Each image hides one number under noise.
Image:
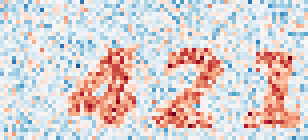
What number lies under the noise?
421
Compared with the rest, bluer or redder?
redder
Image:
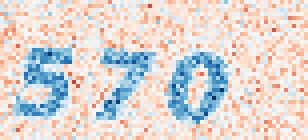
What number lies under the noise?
570
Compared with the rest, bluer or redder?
bluer
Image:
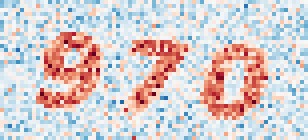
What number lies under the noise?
970
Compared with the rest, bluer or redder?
redder
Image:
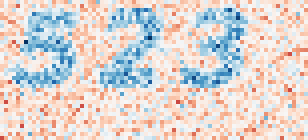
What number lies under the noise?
523
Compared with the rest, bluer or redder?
bluer
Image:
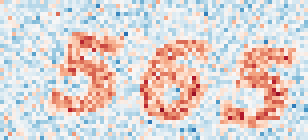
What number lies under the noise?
565
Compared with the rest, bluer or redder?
redder
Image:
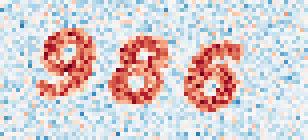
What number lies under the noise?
986
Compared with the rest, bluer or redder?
redder
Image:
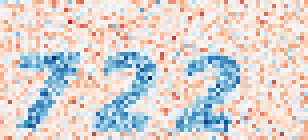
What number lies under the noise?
722
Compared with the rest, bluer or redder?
bluer
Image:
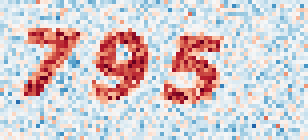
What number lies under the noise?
795
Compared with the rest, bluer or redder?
redder
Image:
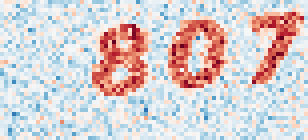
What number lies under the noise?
807
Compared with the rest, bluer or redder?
redder
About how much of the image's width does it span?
two thirds
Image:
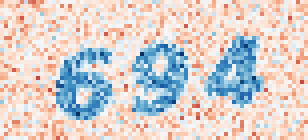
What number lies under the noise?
694
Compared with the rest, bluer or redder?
bluer
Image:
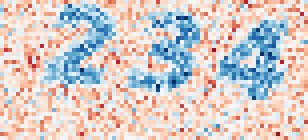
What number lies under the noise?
234
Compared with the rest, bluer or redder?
bluer
